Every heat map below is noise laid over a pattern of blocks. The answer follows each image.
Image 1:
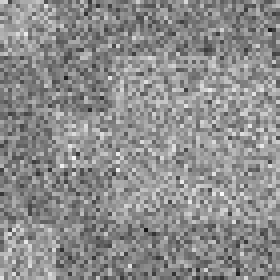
top and bottom mirror each other
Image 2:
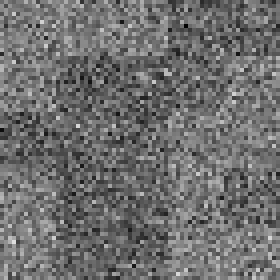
no symmetry
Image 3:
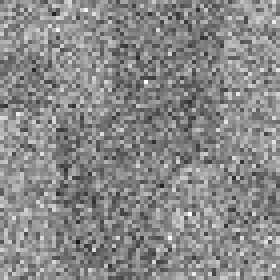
the same after a half turn
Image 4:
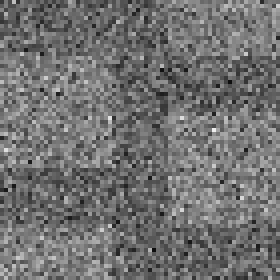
the same after a half turn
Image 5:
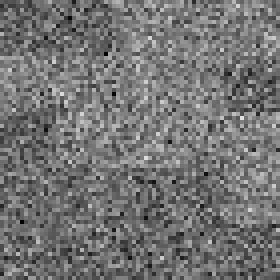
no symmetry
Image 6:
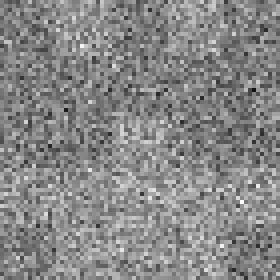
left and right mirror each other
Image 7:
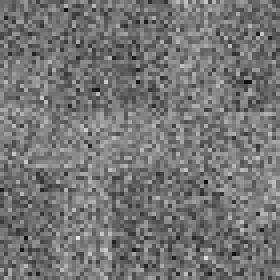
the same after a half turn
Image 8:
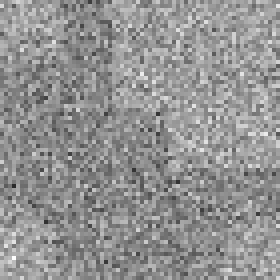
mirrored about the diagonal from the bottom left
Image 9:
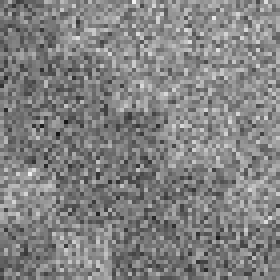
mirrored about the diagonal from the bottom left
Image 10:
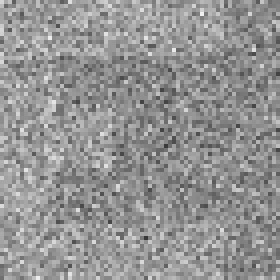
top and bottom mirror each other
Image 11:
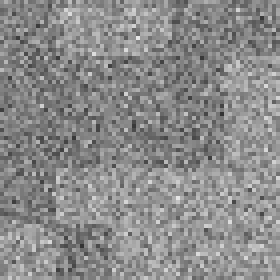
no symmetry
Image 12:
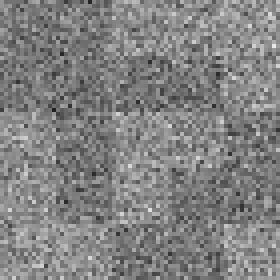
mirrored about the diagonal from the top left
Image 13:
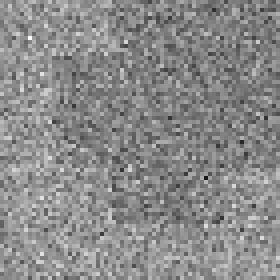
mirrored about the diagonal from the bottom left
